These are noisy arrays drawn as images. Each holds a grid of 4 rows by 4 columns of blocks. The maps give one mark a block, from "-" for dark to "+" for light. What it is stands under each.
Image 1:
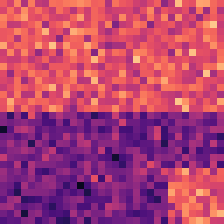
+ + + +
+ + + +
- - - -
- - - +
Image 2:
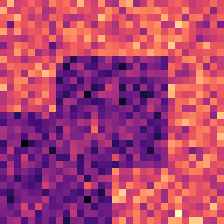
+ + + +
+ - - +
- - - +
- - + +
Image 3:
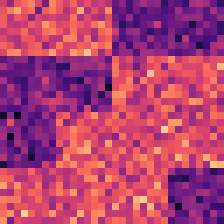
+ + - -
- - + +
- + + +
+ + + -
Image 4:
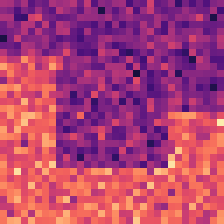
- - - -
+ - - -
+ - - +
+ + + +
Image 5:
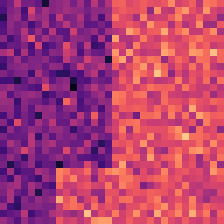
- - + +
- - + +
- - + +
- + + +
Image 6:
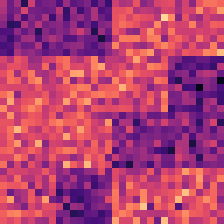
- - + +
+ + + -
+ + - -
+ - + +
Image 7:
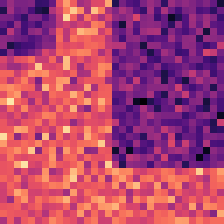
- + - -
+ + - -
+ + - -
+ + + +
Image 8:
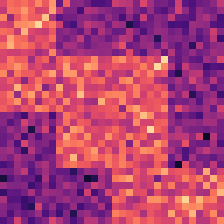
+ - - -
+ + + -
- + + -
- - + +
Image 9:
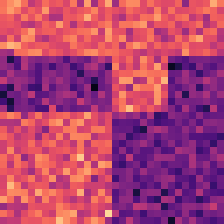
+ + + +
- - + -
+ + - -
+ + - -
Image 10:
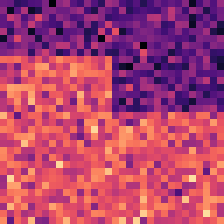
- - - -
+ + - -
+ + + +
+ + + +
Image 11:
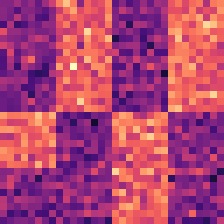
- + - +
- + - +
+ - + -
- - + -
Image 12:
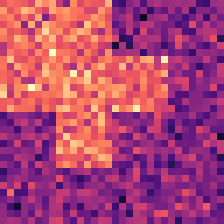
+ + - -
+ + + -
- + - -
- - - -
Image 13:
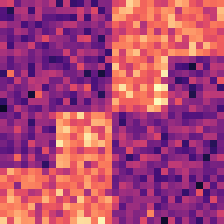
- - + +
- - + -
- + - -
+ + - -
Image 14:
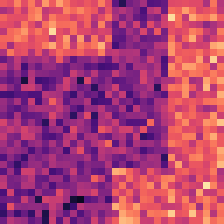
+ + - +
- - - +
- - - +
- - + +
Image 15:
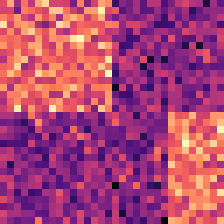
+ + - -
+ + - -
- - - +
- - - +
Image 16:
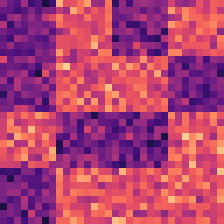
- + - +
- + + -
+ - - +
- + + +
